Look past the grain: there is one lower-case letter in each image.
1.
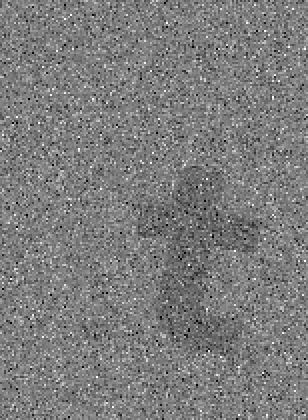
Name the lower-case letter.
t
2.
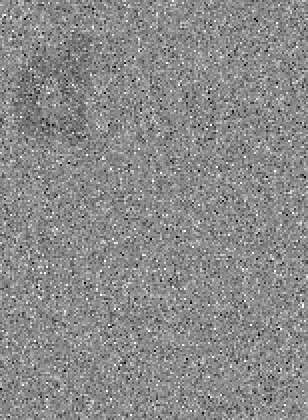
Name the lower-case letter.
d
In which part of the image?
top left
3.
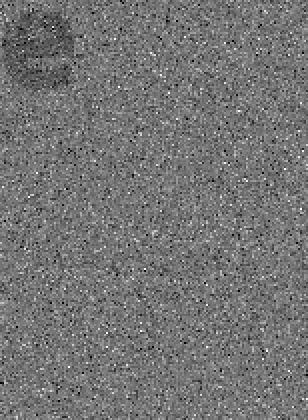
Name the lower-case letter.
e
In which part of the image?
top left
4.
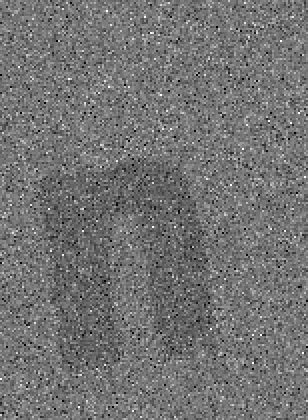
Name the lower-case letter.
n
